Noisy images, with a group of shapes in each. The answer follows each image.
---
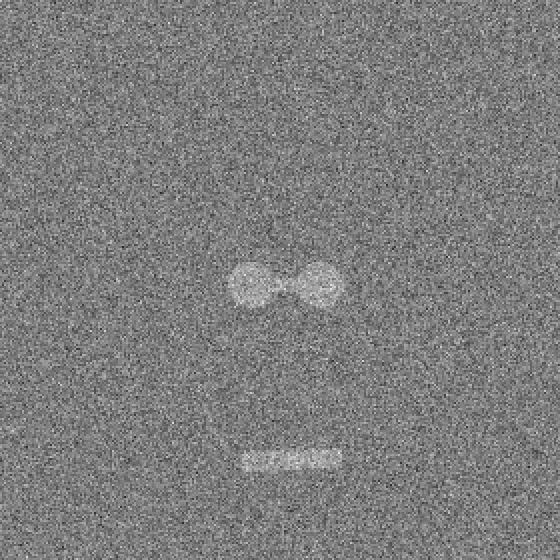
centre: dumbbell; bottom middle: bar
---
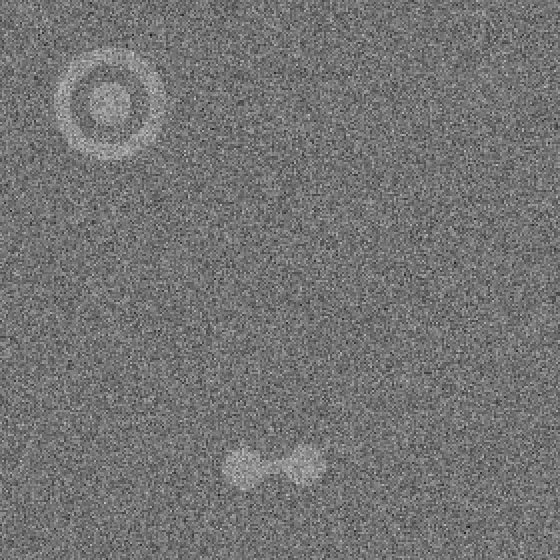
top left: bullseye; bottom middle: dumbbell
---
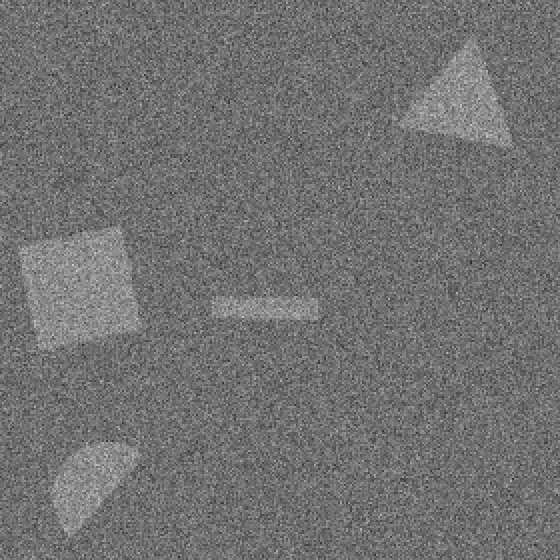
top right: triangle; middle left: square; centre: bar; bottom left: half disc
